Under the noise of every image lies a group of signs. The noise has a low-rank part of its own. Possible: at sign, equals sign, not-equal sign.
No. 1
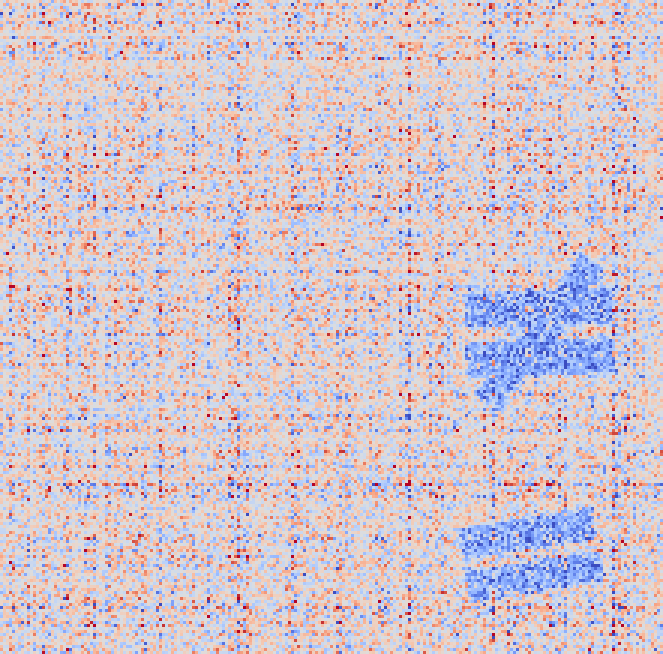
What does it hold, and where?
middle right: blue not-equal sign; bottom right: blue equals sign
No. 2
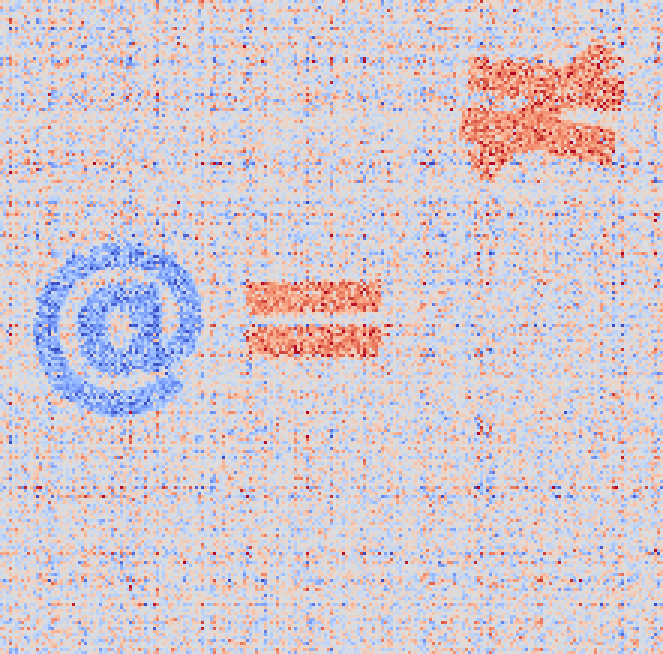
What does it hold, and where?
top right: red not-equal sign; middle left: blue at sign; centre: red equals sign
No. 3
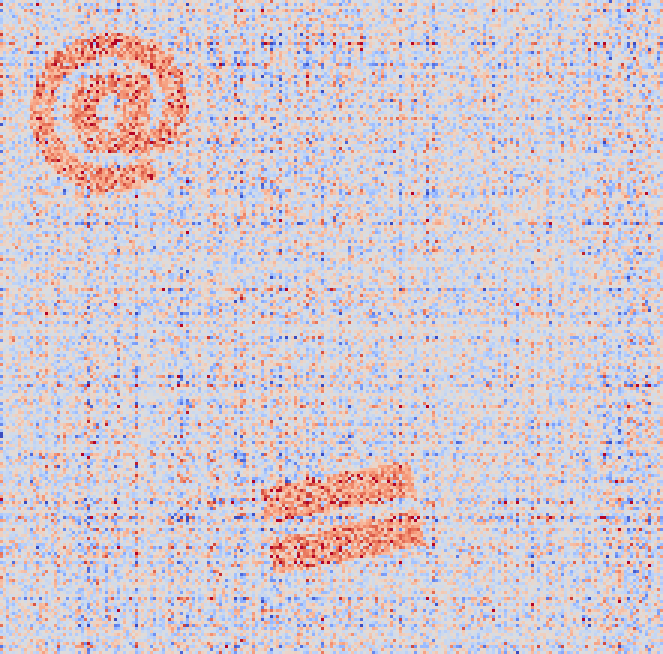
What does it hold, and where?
top left: red at sign; bottom middle: red equals sign
